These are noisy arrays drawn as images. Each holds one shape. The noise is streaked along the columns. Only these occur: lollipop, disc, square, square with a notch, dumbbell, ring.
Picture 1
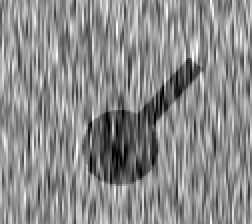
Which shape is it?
lollipop
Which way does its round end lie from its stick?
down and left
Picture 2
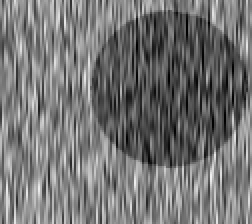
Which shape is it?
disc
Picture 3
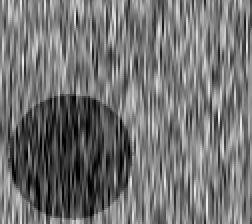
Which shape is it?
disc
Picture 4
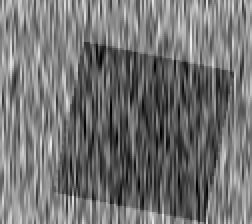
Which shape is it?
square
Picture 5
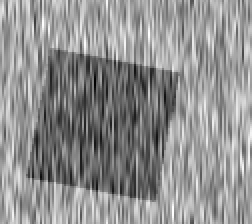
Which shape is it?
square
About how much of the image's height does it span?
two thirds
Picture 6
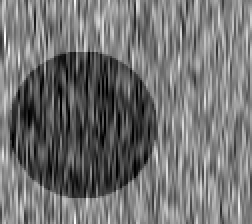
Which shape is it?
disc
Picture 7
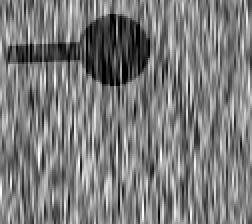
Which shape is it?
lollipop
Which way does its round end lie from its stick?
right
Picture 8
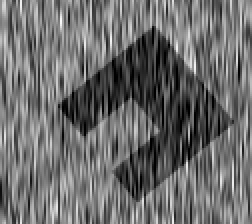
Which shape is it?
square with a notch
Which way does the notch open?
down and left
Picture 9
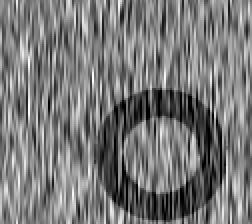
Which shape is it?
ring
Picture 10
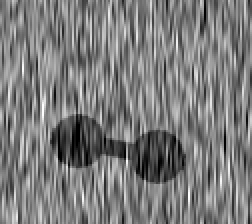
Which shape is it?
dumbbell
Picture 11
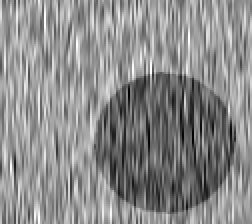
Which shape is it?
disc
